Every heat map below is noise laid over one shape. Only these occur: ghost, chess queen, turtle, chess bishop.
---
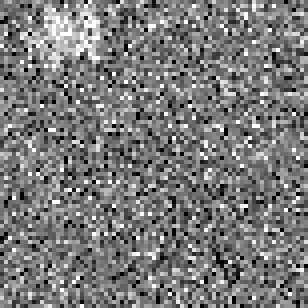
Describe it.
light turtle, top left
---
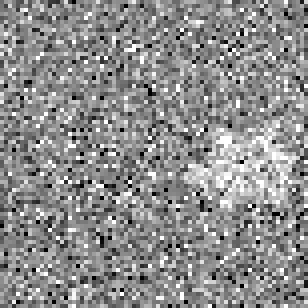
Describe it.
light turtle, middle right
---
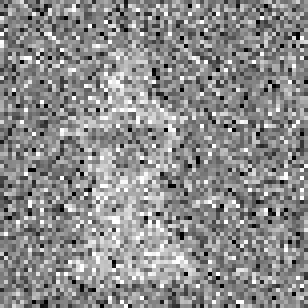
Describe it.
light chess bishop
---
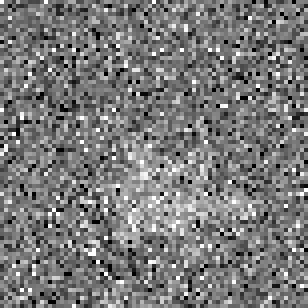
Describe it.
light turtle
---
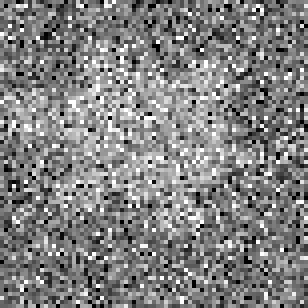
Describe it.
light turtle
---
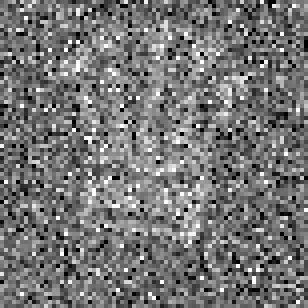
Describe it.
light chess queen
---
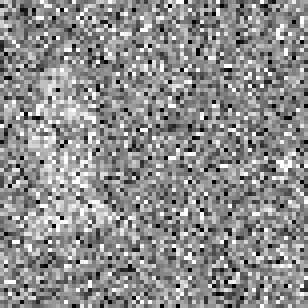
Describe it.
light chess bishop
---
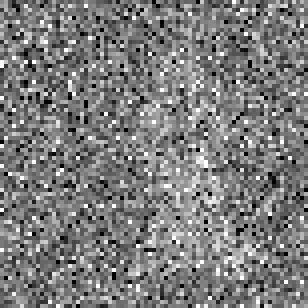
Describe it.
light chess bishop
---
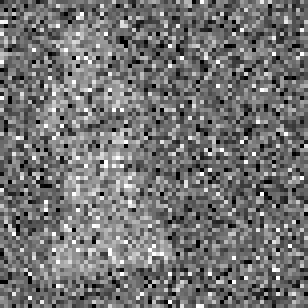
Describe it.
light chess bishop
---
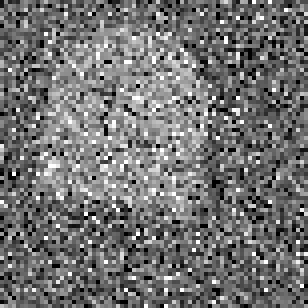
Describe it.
light ghost
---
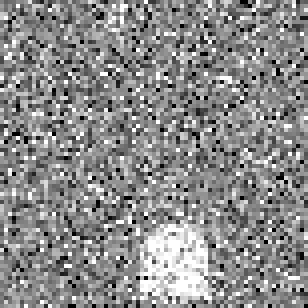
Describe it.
light ghost, bottom middle
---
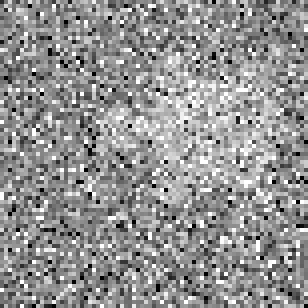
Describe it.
light turtle
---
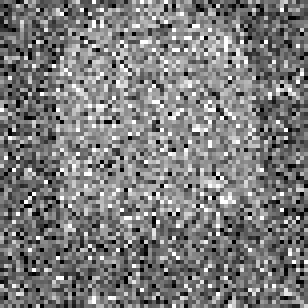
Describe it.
light ghost
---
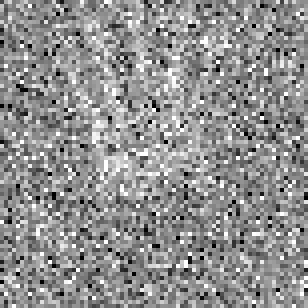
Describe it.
light chess queen
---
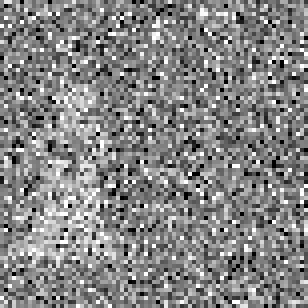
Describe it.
light chess bishop
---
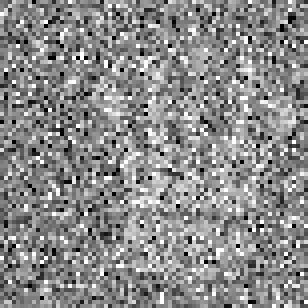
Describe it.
light chess queen
